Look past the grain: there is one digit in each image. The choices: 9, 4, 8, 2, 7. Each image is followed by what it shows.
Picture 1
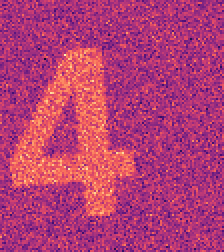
4
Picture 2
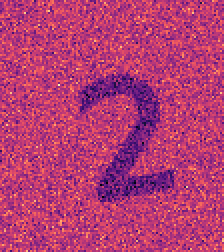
2
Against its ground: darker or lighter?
darker
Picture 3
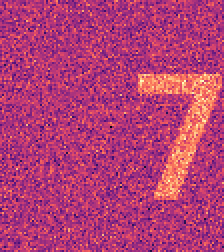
7
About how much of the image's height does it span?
half
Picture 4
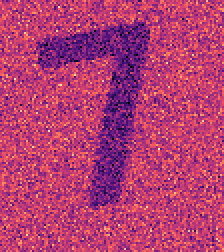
7
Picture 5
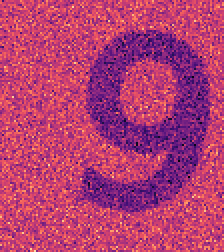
9
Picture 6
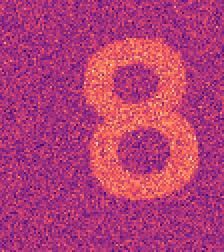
8
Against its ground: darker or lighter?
lighter
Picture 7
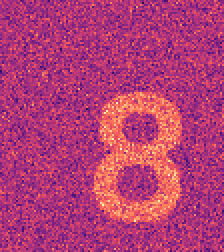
8
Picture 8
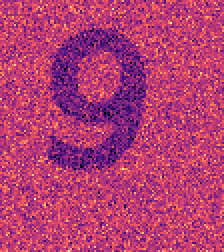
9
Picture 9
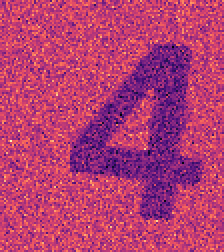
4
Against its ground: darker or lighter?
darker
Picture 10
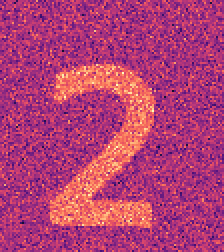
2
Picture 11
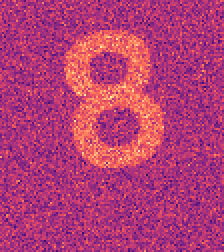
8
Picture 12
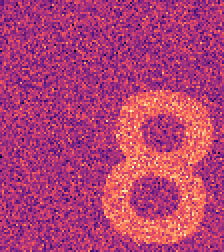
8
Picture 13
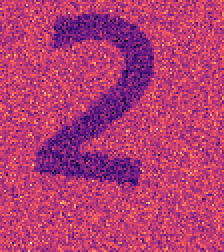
2
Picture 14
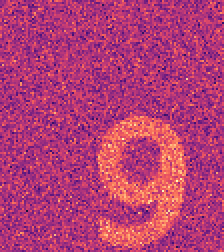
9
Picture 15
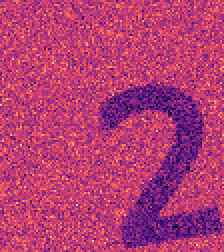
2
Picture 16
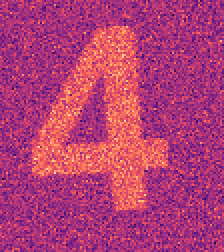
4
